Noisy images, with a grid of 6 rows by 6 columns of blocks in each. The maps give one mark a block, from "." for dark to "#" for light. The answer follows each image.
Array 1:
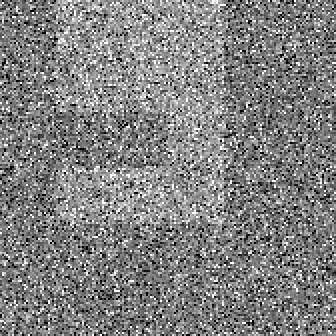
.###..
.###..
...#..
.###..
......
......
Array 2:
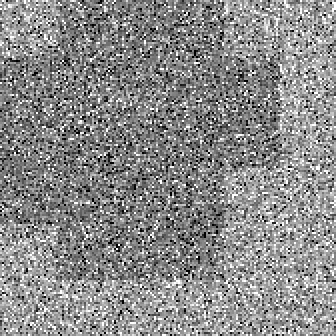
#...##
.....#
.....#
....##
#...##
######
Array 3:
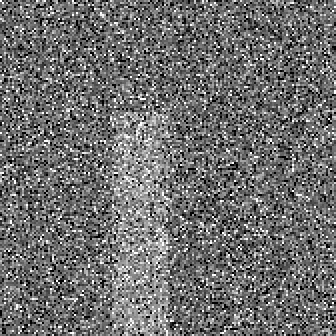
......
......
..#...
..#...
..#...
..#...
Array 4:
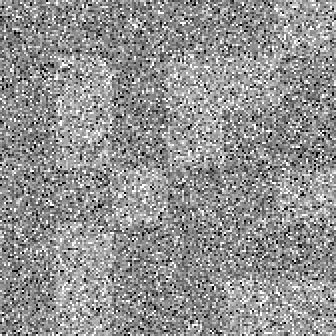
.....#
.#.##.
.#.#..
..#..#
.#....
.#..##
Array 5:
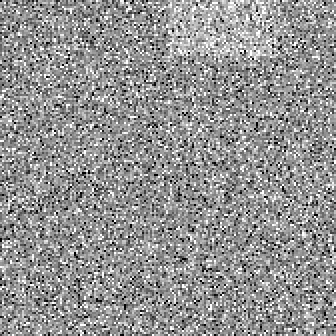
...##.
......
......
......
......
......
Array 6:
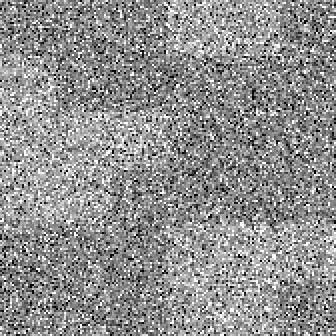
...##.
#.....
###...
##....
...###
...##.
